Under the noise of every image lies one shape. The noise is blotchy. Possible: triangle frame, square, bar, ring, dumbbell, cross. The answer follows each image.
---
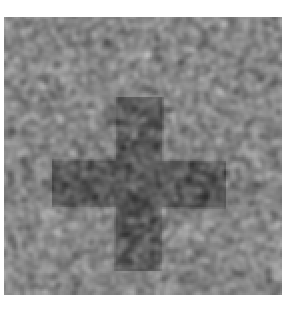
dark cross
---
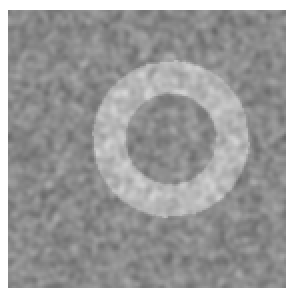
light ring
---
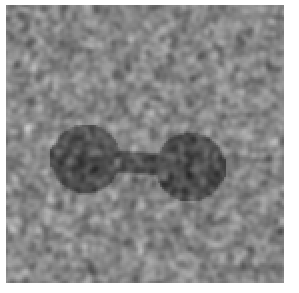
dark dumbbell
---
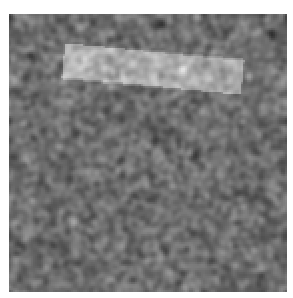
light bar
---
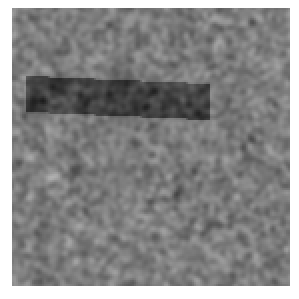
dark bar
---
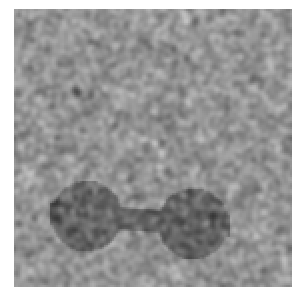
dark dumbbell
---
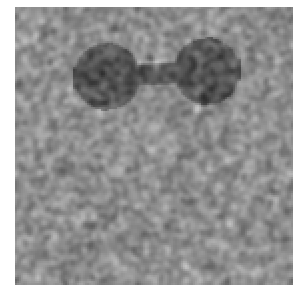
dark dumbbell
